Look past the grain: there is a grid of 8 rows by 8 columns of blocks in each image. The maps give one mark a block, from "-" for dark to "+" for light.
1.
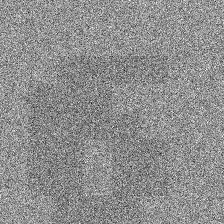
+ + + + + + + +
+ + + + + + + +
+ + - - - - + +
+ - - - + + + +
+ - - - - + + +
+ - - + - - + +
+ - - + - - + +
+ + - - - + + +
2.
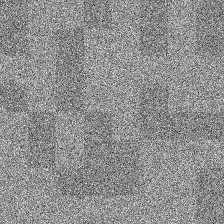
- + + - + - + -
- + - + + - + -
+ + - + + + + +
- + - + + - + +
+ - + - + - - -
+ - + - - + + +
+ + - - - + + -
+ + + + + + + -
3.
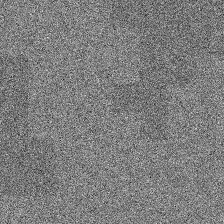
+ + + + - - - -
+ + + + + - - -
- + + + + - - +
- + + + - - + +
- + + + + - + +
- - + + + + + +
- - + + + + + +
+ + + + + + + +
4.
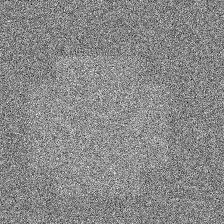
- - - - - - - -
- - - - - - - -
- - + + + - - -
- + + + + + - -
- + + + + + - -
- + + + + + - -
- - + + + - - -
- - - - - - - -
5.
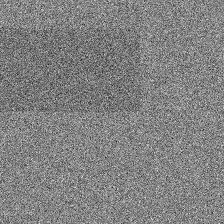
+ + + + + + + +
- - - - - + + +
- - - - - + + +
- - - - - + + +
+ + + + + + + +
+ + + + + + + +
+ + + + + + + +
+ + + + + + + +
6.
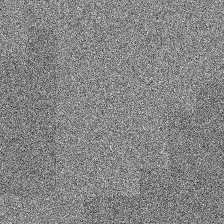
+ + + + + + + +
+ - + + + + + +
- - + + + + + +
- - + + + + + -
- - + + + + - -
- - + + + + - -
- - + + + - - -
+ + + - - - - -
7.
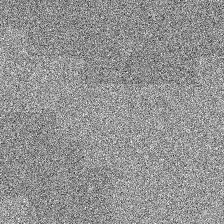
- - - - - - - -
+ - - - - - - -
+ + + - - - - +
+ + + + + + + +
- - + + + + + +
- - - + + + + +
- - - - + + + +
+ - - - + + + +
